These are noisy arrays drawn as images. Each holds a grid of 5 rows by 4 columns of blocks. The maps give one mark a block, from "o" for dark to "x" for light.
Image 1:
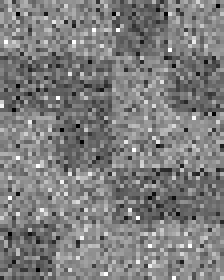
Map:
xxox
ooxo
xoxx
xxoo
oxxx
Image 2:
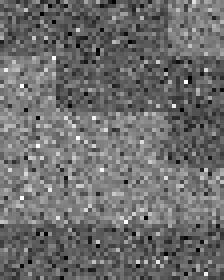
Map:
ooox
xooo
xxxo
xxxx
oooo
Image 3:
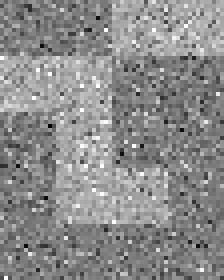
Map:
ooxx
xxoo
oxoo
oxxo
oooo
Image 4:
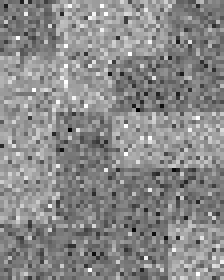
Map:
oxxo
xxoo
xoxx
xooo
ooox
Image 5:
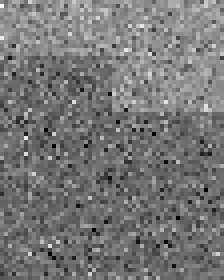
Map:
xxxx
ooxx
oooo
oooo
oooo
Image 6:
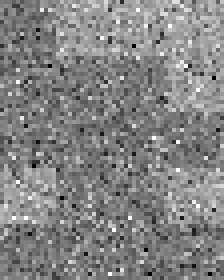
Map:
oxxx
ooox
oooo
xoox
oooo
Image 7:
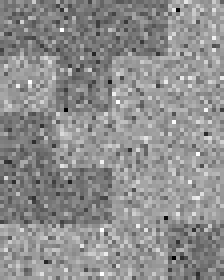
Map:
ooox
xoxx
oxxx
ooxx
xxxo
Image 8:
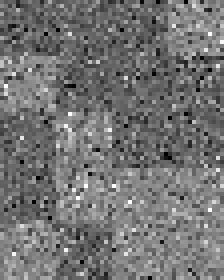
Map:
ooox
xooo
oxoo
oxxx
xoxx
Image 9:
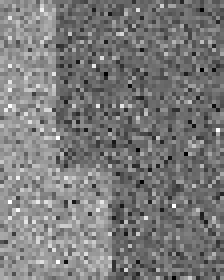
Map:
xooo
xooo
xooo
xxoo
xxoo
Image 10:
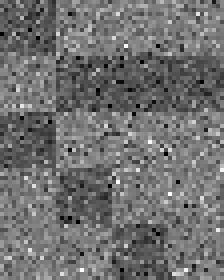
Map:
oxxx
xooo
oxxx
xoxx
xxox
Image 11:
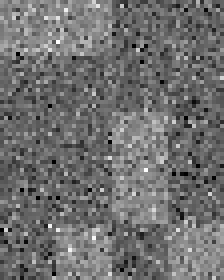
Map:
xxoo
oooo
ooxo
ooxo
oxox
